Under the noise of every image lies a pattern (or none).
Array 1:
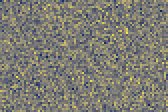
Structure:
only noise
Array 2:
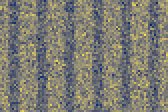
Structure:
vertical stripes
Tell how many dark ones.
6
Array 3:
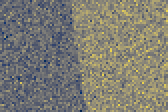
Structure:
a sharp edge
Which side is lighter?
right
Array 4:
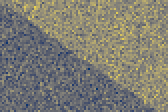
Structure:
a sharp edge
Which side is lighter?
top right
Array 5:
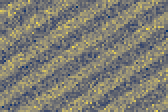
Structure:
diagonal stripes
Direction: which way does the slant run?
bottom left to top right
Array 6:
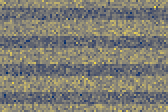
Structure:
horizontal stripes
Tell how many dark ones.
4
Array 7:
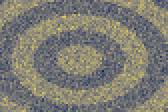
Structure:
rings round one point
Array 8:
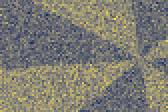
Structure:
spokes from one point
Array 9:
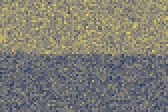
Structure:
a sharp edge
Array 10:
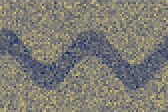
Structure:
a wavy band
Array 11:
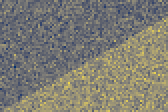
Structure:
a sharp edge
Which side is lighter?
bottom right
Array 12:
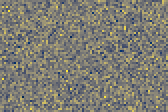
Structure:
only noise
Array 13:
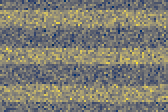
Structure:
horizontal stripes
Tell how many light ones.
3
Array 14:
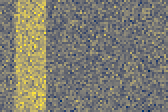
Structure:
one vertical stripe
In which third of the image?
left
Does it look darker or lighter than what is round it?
lighter
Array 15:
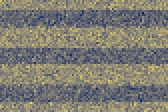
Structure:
horizontal stripes
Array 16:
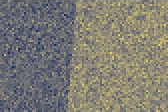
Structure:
a sharp edge
